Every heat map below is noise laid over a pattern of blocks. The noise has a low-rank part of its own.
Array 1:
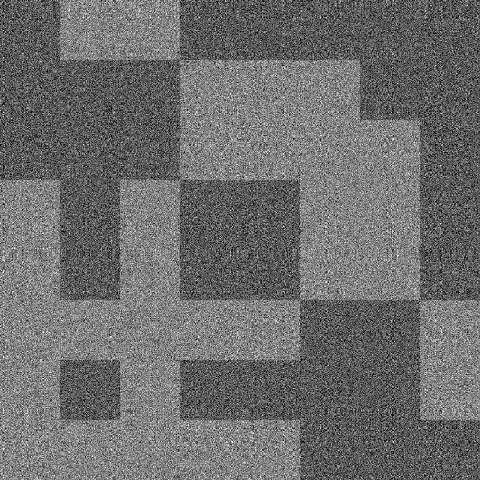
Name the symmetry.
mirrored about the diagonal from the bottom left
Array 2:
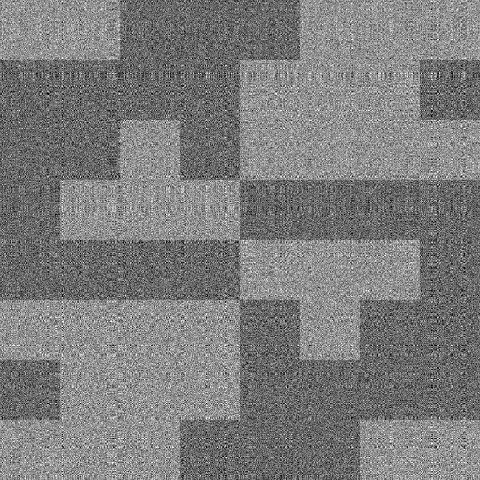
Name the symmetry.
the same after a half turn
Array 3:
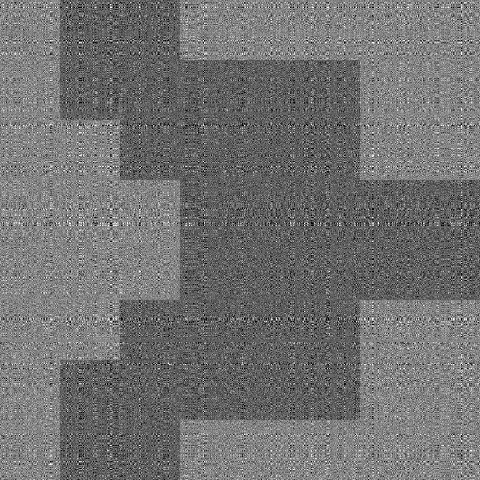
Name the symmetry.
top and bottom mirror each other
